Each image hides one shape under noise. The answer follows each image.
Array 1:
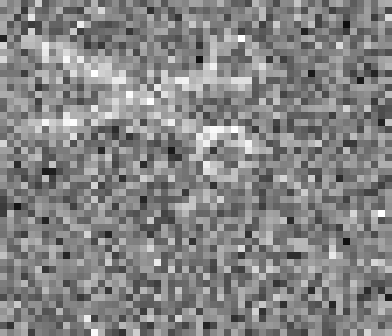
pair of scissors
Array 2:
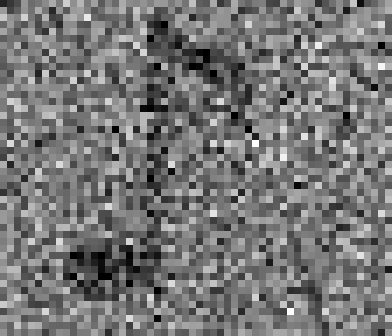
musical note
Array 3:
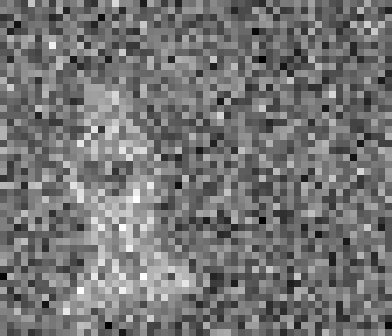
chess bishop
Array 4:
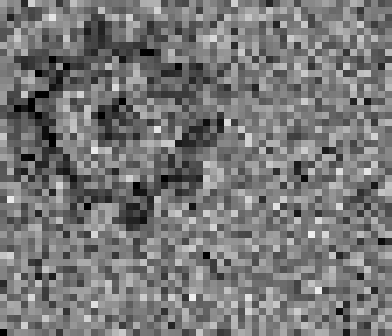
gear
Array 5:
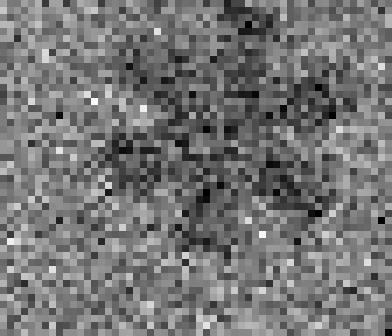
asterisk
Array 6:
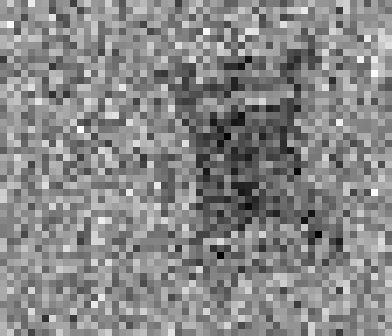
chess rook
